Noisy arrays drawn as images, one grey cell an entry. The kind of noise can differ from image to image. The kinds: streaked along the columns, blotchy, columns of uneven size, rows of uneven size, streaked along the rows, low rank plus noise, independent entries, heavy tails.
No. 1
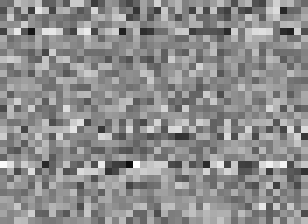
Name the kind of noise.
rows of uneven size
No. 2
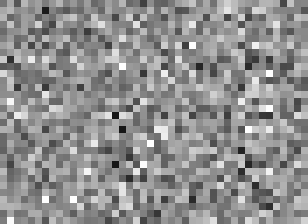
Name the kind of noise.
low rank plus noise
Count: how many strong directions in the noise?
one
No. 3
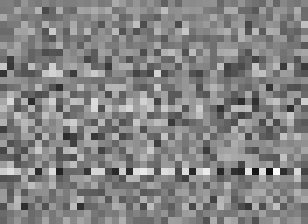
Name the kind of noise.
rows of uneven size
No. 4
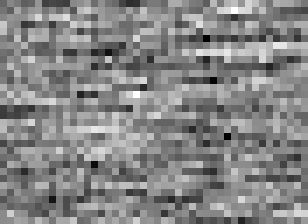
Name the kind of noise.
streaked along the rows
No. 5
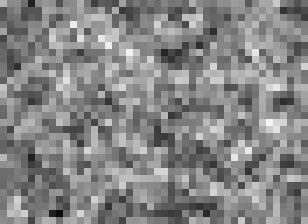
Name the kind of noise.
blotchy
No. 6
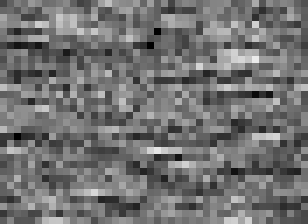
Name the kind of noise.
streaked along the rows
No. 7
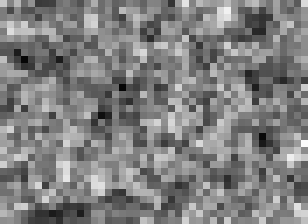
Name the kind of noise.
blotchy
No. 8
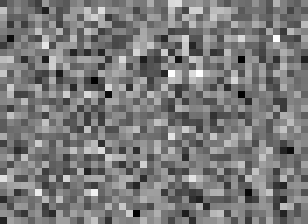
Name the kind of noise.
low rank plus noise
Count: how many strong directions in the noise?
three or four
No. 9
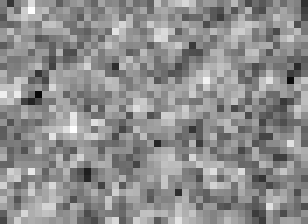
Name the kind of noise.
blotchy
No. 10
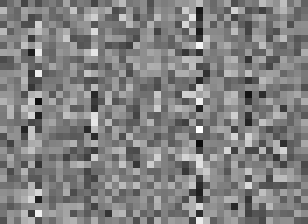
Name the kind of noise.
columns of uneven size
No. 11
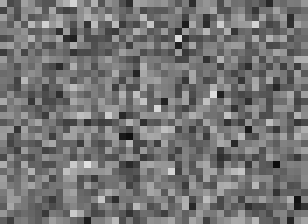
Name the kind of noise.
low rank plus noise
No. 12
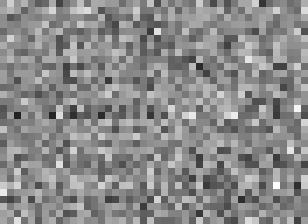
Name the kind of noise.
low rank plus noise
